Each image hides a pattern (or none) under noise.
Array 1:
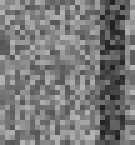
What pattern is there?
one band of columns
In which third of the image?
right
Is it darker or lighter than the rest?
darker
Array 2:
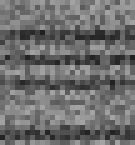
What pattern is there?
bands of rows
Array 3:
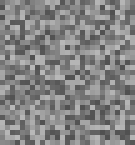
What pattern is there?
only noise
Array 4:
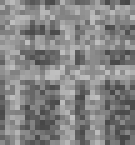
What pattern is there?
bands of rows crossing bands of columns
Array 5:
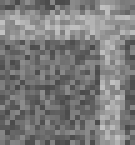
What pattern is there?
bands of rows crossing bands of columns
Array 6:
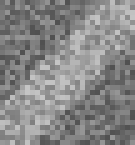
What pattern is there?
a diagonal band
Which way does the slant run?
bottom left to top right
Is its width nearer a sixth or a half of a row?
a half
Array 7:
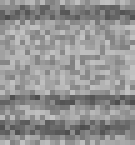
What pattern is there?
bands of rows
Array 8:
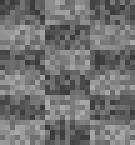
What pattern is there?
a checkerboard
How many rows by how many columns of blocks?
6 by 3
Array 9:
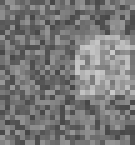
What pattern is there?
one block
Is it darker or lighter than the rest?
lighter
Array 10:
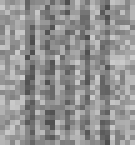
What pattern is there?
bands of columns
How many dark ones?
5
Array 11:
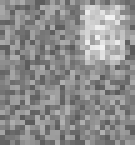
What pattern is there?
one block
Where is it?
top right
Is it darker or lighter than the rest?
lighter
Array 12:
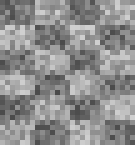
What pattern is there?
a checkerboard
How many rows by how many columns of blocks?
6 by 4
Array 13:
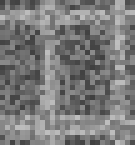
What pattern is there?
bands of rows crossing bands of columns
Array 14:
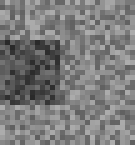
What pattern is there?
one block
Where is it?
middle left
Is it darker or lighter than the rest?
darker
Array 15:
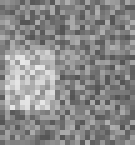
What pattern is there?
one block
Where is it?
middle left
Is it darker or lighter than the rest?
lighter
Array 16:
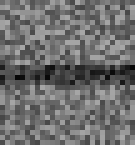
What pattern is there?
one band of rows
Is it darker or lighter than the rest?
darker
